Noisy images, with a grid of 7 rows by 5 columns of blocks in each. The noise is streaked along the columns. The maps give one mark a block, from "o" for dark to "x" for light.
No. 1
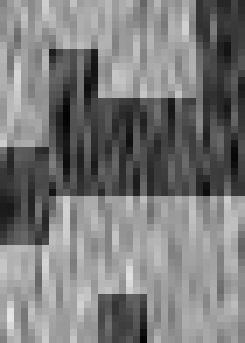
xxxxo
xoxxo
xoooo
ooooo
oxxxx
xxxxx
xxoxx
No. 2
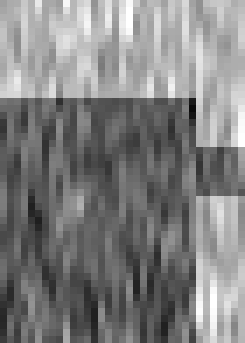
xxxxx
xxxxx
oooox
ooooo
oooox
oooox
oooox
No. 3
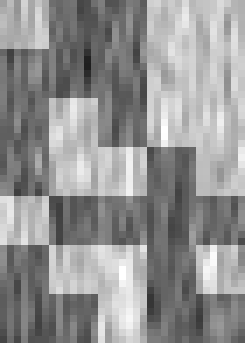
xooxx
oooxx
oxoxx
oxxox
xoooo
oxxox
ooxoo
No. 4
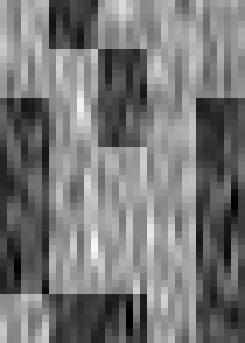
xoxxx
xxoxx
oxoxo
oxxxo
oxxxo
oxxxo
xooxo
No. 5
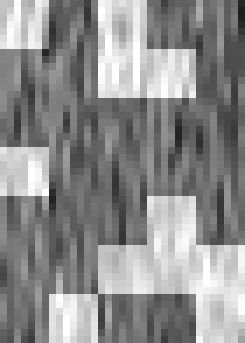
xoxoo
ooxxo
ooooo
xoooo
oooxo
ooxxx
oxoox
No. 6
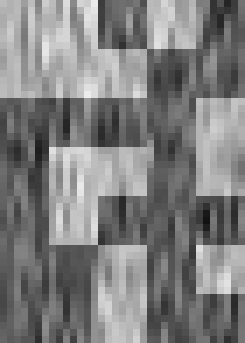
xxoxo
xxxoo
oooox
oxxox
oxooo
ooxox
ooxoo
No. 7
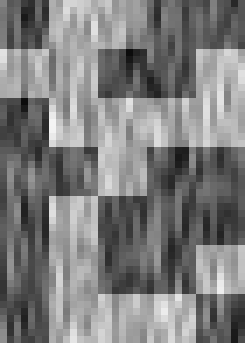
oxxoo
xxoox
oxxxx
ooxoo
oxooo
oxoox
oxxxo
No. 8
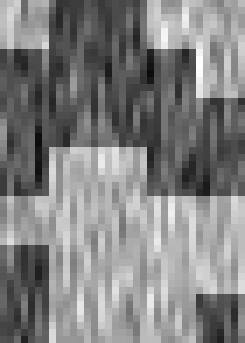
xooxx
oooox
ooooo
oxxoo
xxxxx
oxxxx
oxxxo
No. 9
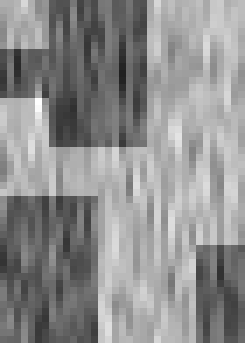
xooxx
oooxx
xooxx
xxxxx
ooxxx
ooxxo
ooxxo
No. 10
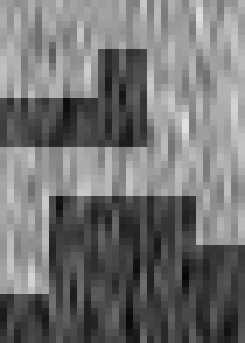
xxxxx
xxoxx
oooxx
xxxxx
xooox
xoooo
ooooo
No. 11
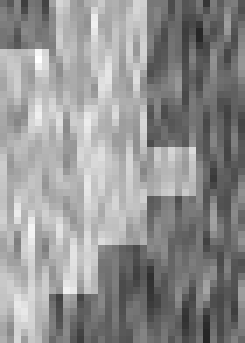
oxxoo
xxxoo
xxxoo
xxxxo
xxxoo
xxooo
xoooo
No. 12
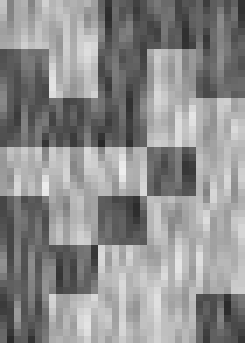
xxooo
oxoxo
oooxx
xxxox
oxoxx
ooxxx
oxxxo
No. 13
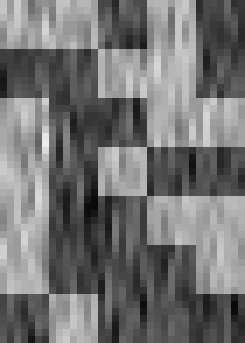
xxoxo
ooxxo
xooxx
xoxoo
xooxx
xooox
oxooo
